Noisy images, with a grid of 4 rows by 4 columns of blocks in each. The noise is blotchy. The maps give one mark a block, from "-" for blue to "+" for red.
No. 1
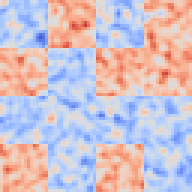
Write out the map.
- + - +
+ - + +
- - - -
+ - + -
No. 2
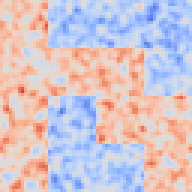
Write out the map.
+ - - -
+ + + -
+ - + +
+ - - +
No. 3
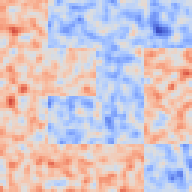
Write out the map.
+ - - -
+ + - +
+ - - +
+ + + -
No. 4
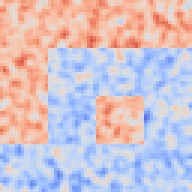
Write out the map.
+ + + +
+ - - -
+ - + -
- - - -
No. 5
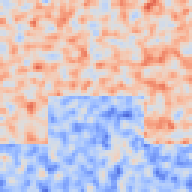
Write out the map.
+ + + +
+ + + +
+ - - +
- - - -
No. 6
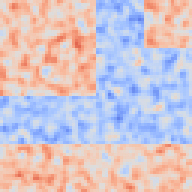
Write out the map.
+ + - +
+ + - -
- - - -
+ + + +
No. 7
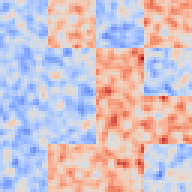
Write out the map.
- + - +
- - + -
- - + +
- + + -
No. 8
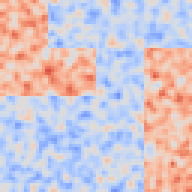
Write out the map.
+ - - -
+ + - +
- - - +
- - - +
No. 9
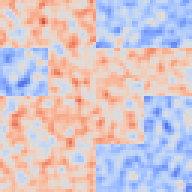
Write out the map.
+ + - -
- + + +
+ + + -
+ + - -
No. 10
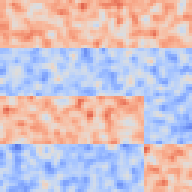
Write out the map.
+ + + +
- - - -
+ + + -
- - - +
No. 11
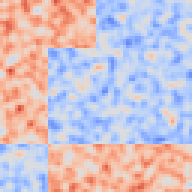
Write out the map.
+ + - -
+ - - -
+ - - -
- + + +
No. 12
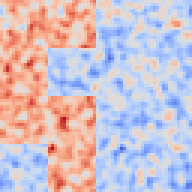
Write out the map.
+ + - -
+ - - -
+ + - -
- + - -
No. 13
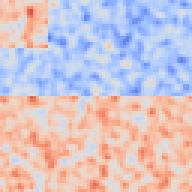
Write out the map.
+ - - -
- - - -
+ + + +
+ + + +
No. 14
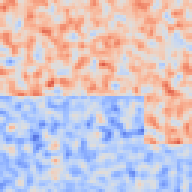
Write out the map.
+ + + +
+ + + +
- - - +
- - - -
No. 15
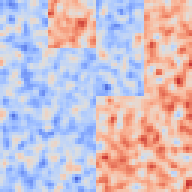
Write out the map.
- + - +
- - - +
- - + +
- - + +
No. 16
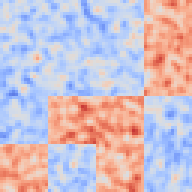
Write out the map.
- - - +
- - - +
- + + -
+ - + -
